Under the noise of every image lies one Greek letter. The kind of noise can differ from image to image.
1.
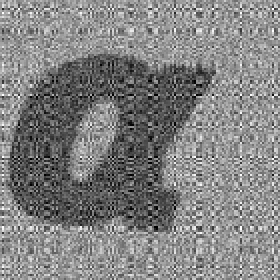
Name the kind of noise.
low rank plus noise
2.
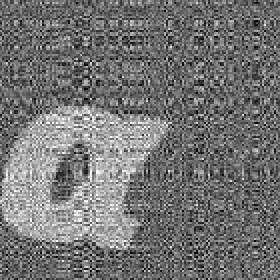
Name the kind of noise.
low rank plus noise
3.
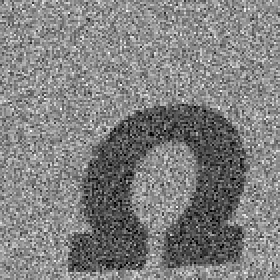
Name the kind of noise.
independent entries
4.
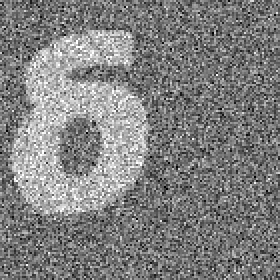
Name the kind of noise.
independent entries
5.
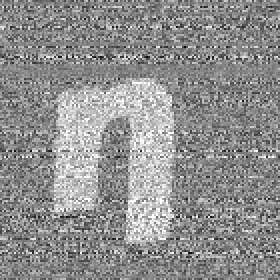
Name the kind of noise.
rows of uneven size
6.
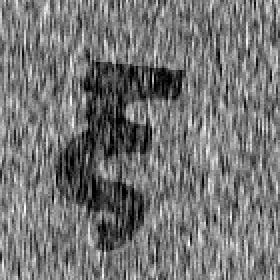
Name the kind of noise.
streaked along the columns
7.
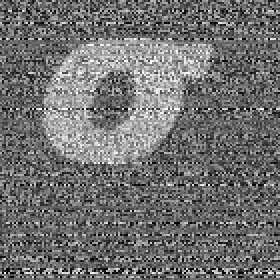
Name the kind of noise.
rows of uneven size
